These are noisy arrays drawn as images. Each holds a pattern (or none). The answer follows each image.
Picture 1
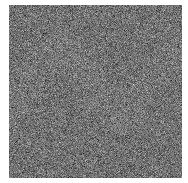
a wavy band
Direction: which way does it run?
left to right
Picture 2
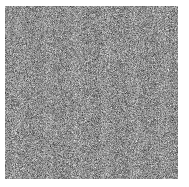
vertical stripes
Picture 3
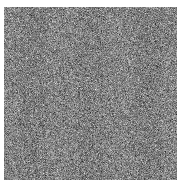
vertical stripes
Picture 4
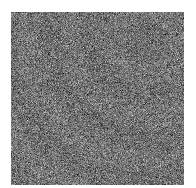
rings round one point
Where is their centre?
top right
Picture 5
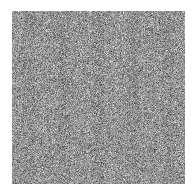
vertical stripes
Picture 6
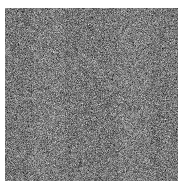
vertical stripes
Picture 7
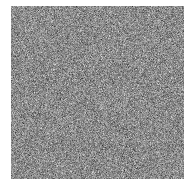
only noise
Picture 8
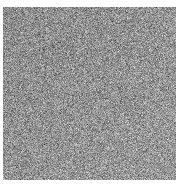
a smooth slope
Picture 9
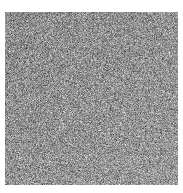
a smooth slope
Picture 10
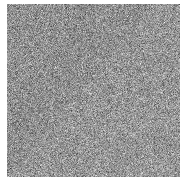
a sharp edge
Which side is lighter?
bottom right
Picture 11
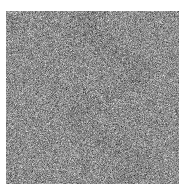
a wavy band
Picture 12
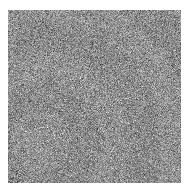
rings round one point
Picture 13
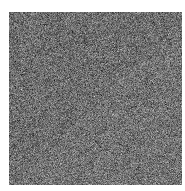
a sharp edge
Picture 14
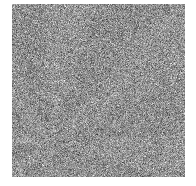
spokes from one point
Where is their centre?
bottom left
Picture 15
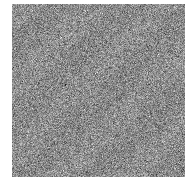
diagonal stripes
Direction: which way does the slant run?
bottom left to top right
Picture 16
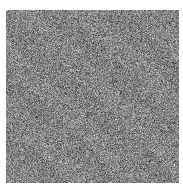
diagonal stripes
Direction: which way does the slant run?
top left to bottom right
